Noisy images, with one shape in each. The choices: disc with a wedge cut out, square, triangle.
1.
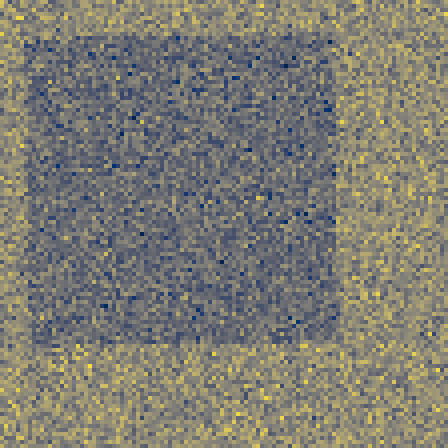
dark square
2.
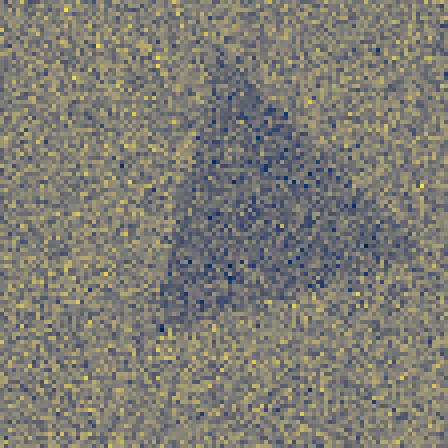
dark triangle
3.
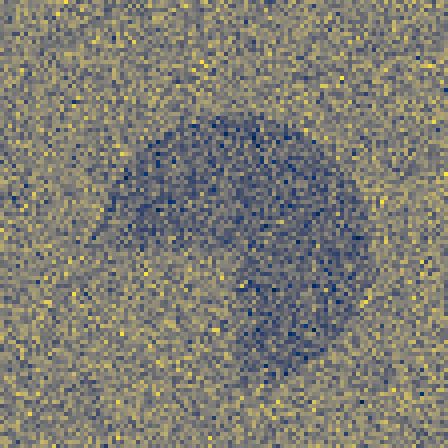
dark disc with a wedge cut out
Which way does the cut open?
down and left
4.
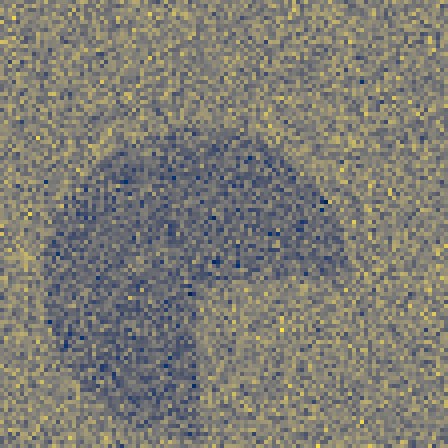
dark disc with a wedge cut out
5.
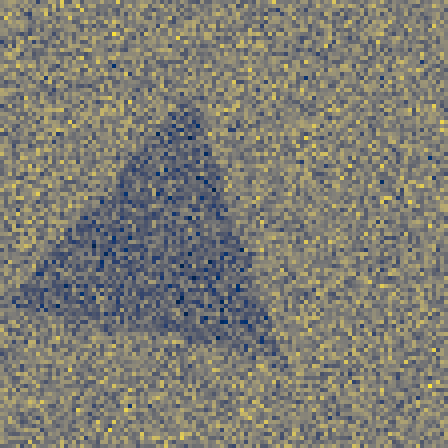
dark triangle
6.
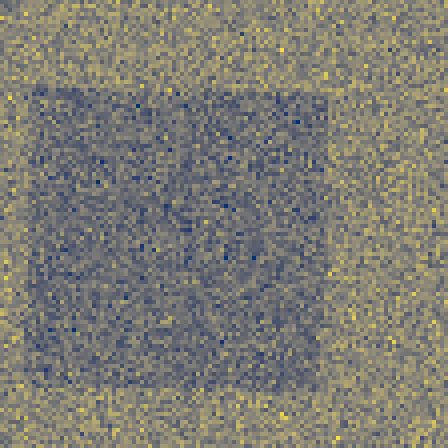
dark square
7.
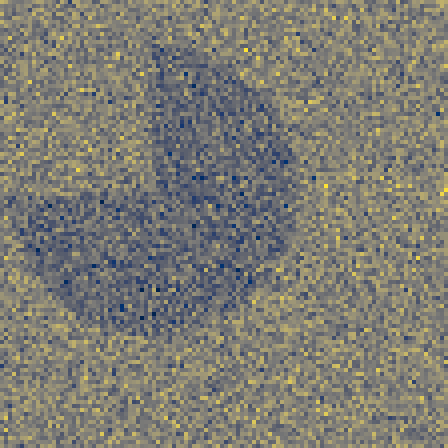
dark disc with a wedge cut out
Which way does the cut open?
up and left
